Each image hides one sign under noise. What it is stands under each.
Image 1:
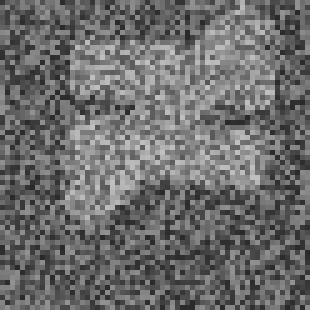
not-equal sign
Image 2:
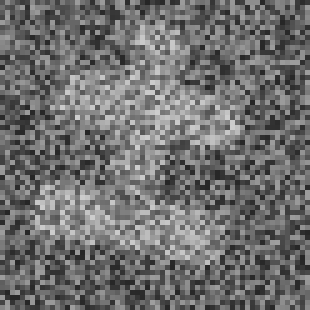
plus-minus sign
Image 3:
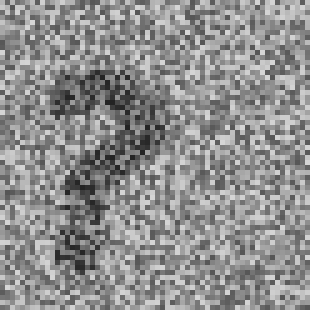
question mark
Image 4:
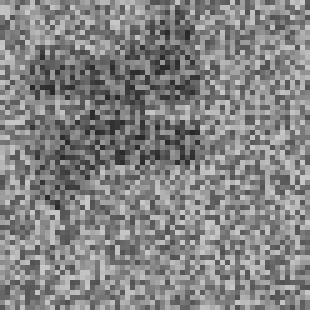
not-equal sign
